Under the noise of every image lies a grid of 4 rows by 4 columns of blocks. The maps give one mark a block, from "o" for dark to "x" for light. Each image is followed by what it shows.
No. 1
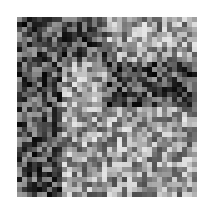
ooxx
oxoo
oxxx
oxxx
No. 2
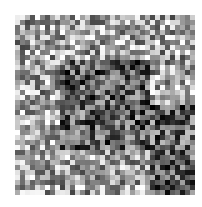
xxxx
xoox
xooo
xxxo
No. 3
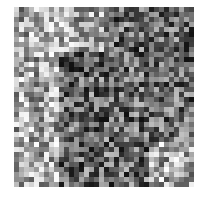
xxoo
xooo
xooo
xoox
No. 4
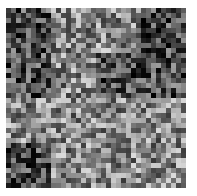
oxxo
oxoo
xxxx
oxxx
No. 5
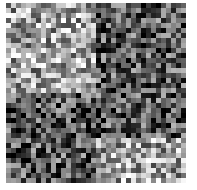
xxoo
xxoo
oooo
ooxx
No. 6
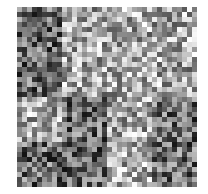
oxxx
oxxx
xoxo
ooxo
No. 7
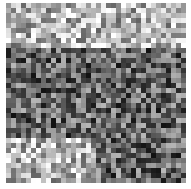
xxxx
oooo
oooo
xxoo
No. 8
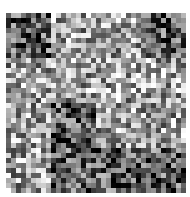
oxxo
xxxx
xoxx
xooo
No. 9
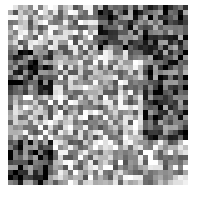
xxoo
oxxo
xxxo
oxxx
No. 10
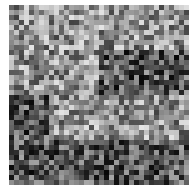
xxxx
xxoo
oxxx
oooo
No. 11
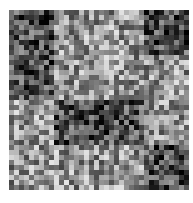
oxxo
oxxx
xoox
xxxo
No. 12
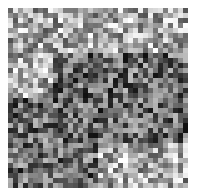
xxxx
xooo
oooo
ooxx
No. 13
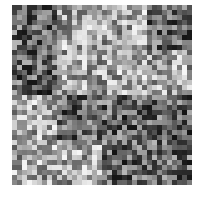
oxxo
oxxx
xooo
xxoo
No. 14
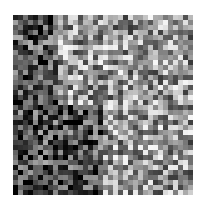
oxxx
oxxx
ooxx
ooxx
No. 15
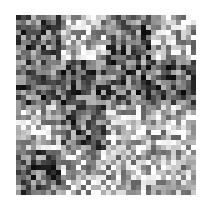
oxox
oooo
xoxx
oxxx
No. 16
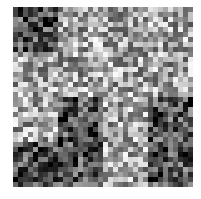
oxxx
xxxx
xoxo
ooxo
